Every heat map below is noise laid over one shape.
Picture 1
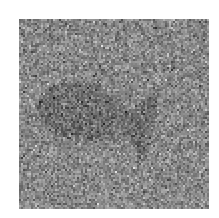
fish
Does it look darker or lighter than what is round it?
darker
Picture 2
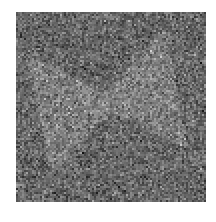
bow tie
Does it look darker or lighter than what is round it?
lighter
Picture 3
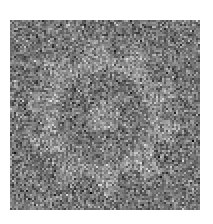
gear
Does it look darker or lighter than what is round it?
lighter
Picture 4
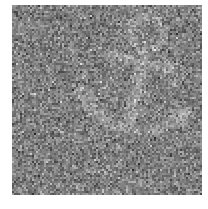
anchor
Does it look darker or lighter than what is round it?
lighter
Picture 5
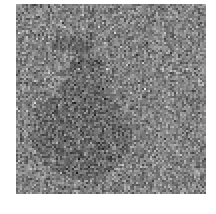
pear
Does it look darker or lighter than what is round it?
darker
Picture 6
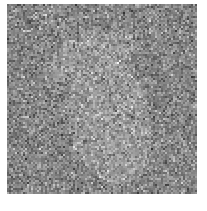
footprint
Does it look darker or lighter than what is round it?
lighter
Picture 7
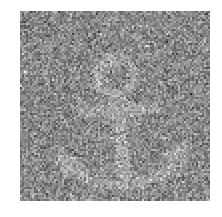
anchor
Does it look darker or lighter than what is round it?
lighter
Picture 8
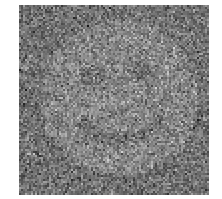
smiling face
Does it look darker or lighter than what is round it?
lighter
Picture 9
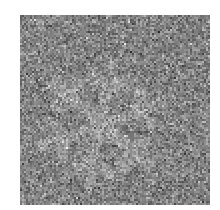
snowflake
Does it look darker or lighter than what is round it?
lighter
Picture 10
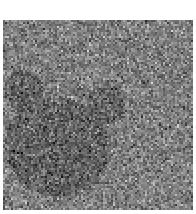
bear's head
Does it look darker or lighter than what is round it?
darker
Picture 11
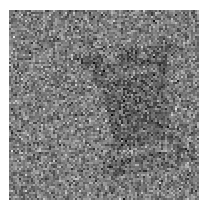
chess rook
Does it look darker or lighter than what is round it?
darker
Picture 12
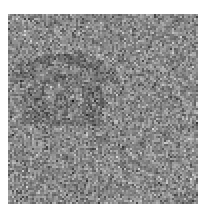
telephone
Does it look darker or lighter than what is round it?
darker
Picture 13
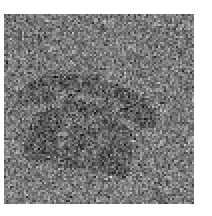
telephone
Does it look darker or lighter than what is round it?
darker
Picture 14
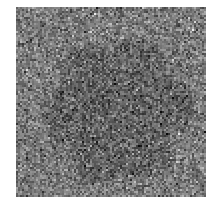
flower
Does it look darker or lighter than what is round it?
darker
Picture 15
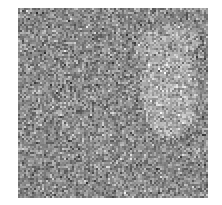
footprint
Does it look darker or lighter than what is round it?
lighter
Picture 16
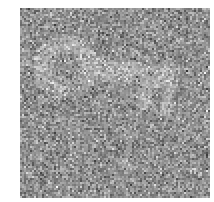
key
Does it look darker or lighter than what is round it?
lighter
